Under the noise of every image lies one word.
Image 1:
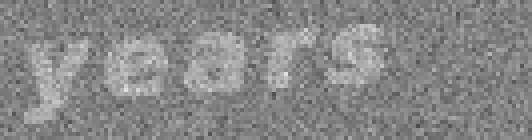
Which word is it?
years
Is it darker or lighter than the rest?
lighter
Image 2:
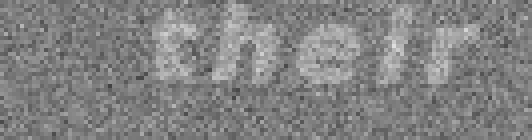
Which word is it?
their
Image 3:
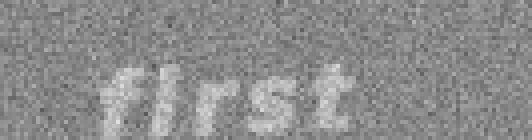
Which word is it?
first
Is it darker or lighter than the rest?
lighter
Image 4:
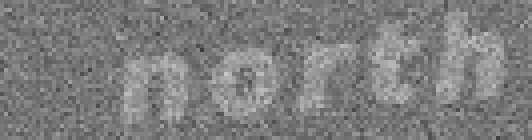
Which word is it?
north
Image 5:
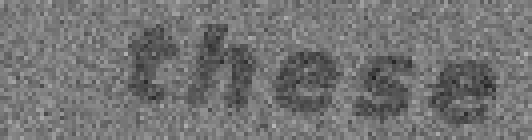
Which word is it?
these
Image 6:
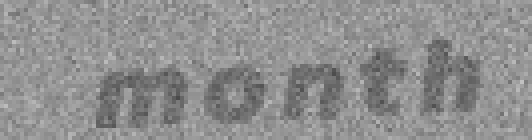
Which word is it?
month
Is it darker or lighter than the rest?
darker
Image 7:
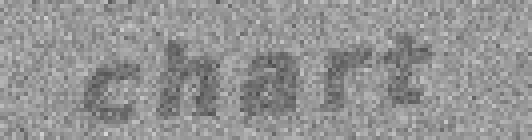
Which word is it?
chart
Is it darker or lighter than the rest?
darker
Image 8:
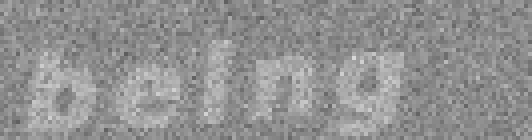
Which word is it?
being
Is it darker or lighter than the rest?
lighter
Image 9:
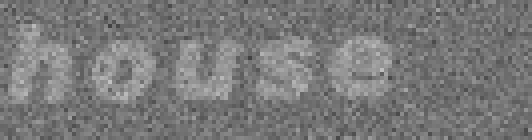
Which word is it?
house
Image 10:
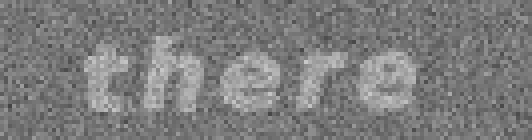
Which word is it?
there
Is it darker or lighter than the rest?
lighter
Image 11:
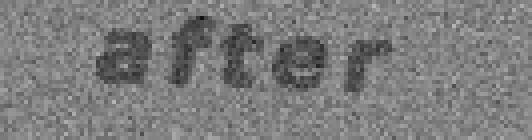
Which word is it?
after
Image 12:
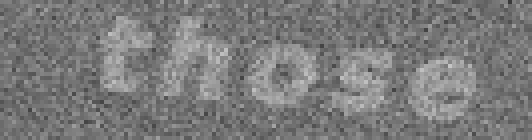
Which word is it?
those
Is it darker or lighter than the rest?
lighter
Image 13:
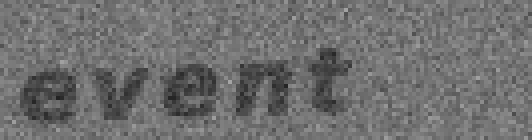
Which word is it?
event
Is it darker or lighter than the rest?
darker
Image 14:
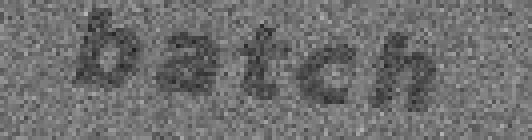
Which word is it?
batch
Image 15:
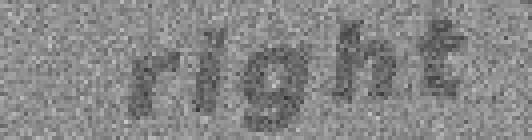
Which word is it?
right
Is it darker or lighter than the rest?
darker
